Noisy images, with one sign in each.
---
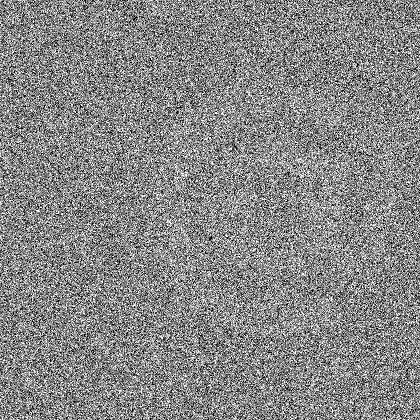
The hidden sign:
at sign
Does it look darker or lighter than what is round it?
lighter
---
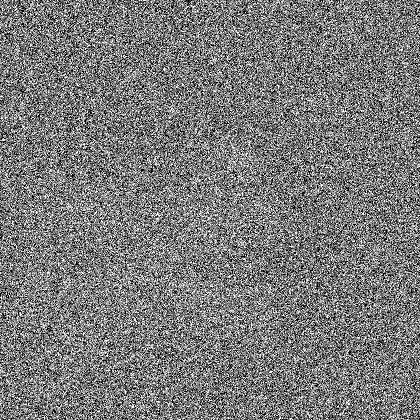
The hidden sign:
not-equal sign
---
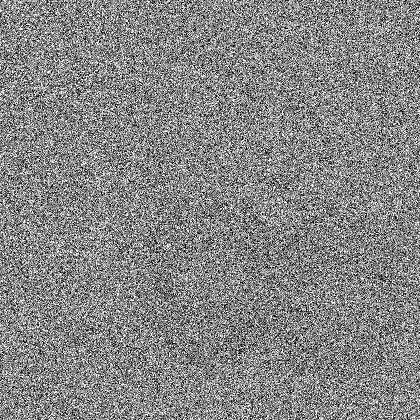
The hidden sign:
infinity sign
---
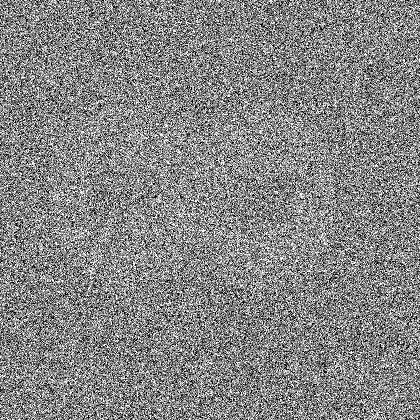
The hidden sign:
infinity sign
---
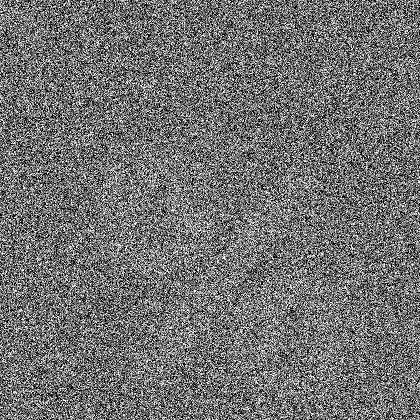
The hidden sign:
percent sign
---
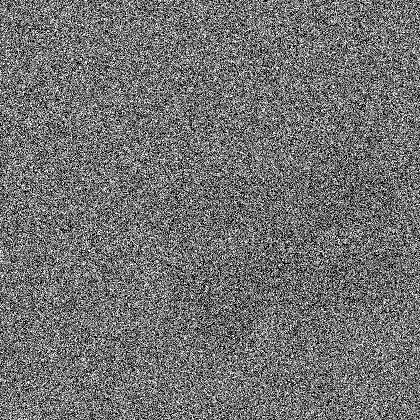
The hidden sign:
not-equal sign
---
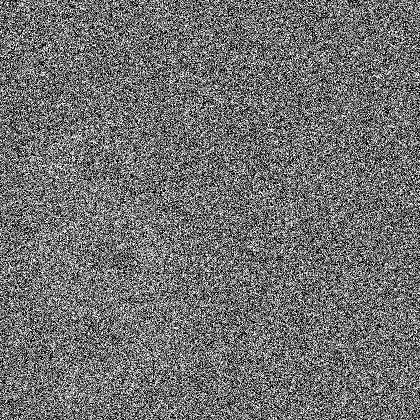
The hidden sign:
section sign
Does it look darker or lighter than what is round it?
lighter
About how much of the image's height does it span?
two thirds
